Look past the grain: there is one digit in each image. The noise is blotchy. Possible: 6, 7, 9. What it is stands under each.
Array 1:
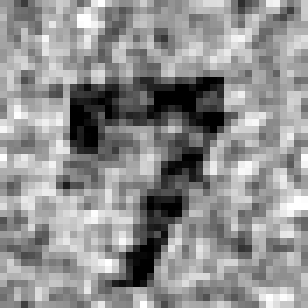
7
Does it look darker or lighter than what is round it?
darker
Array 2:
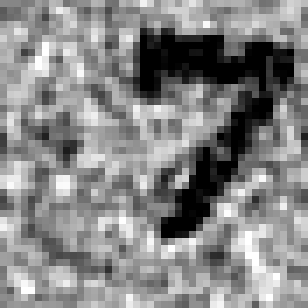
7
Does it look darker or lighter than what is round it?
darker
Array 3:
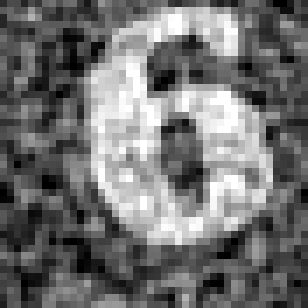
6
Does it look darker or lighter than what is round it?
lighter
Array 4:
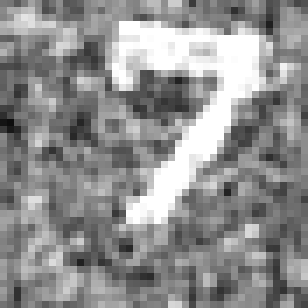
7
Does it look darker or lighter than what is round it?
lighter
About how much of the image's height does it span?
two thirds
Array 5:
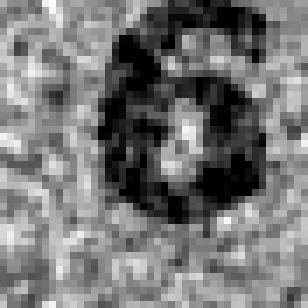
6
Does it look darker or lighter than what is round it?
darker
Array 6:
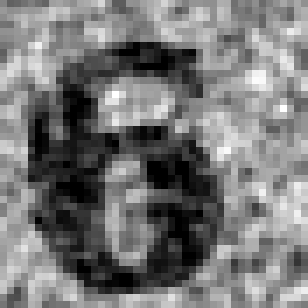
6
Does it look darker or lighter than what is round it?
darker
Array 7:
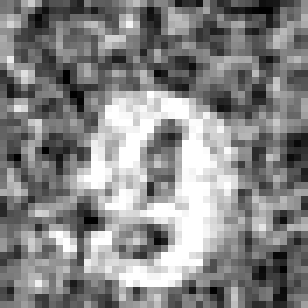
9
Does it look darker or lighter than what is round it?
lighter
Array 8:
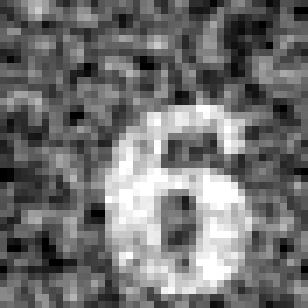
6
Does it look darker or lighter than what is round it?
lighter
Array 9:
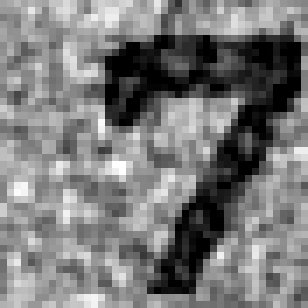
7
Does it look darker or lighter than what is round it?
darker
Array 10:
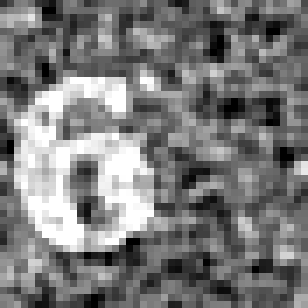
6
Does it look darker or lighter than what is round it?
lighter
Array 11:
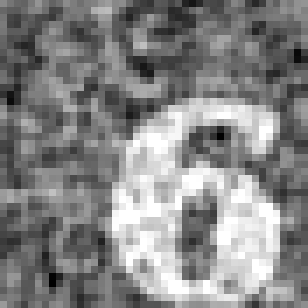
6
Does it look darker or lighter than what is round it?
lighter
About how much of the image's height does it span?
two thirds
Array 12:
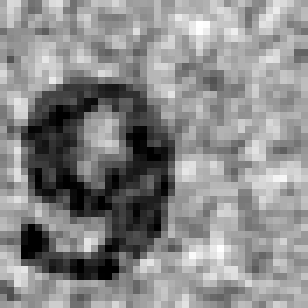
9
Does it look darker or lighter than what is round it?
darker
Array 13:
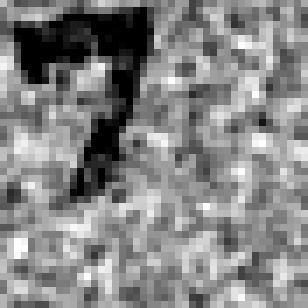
7
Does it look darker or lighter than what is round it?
darker
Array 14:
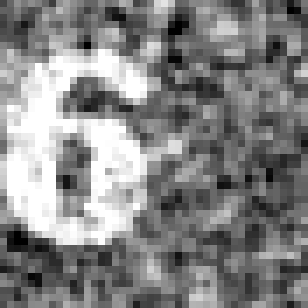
6
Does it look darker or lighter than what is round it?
lighter
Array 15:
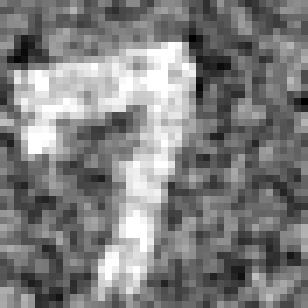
7
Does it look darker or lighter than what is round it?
lighter
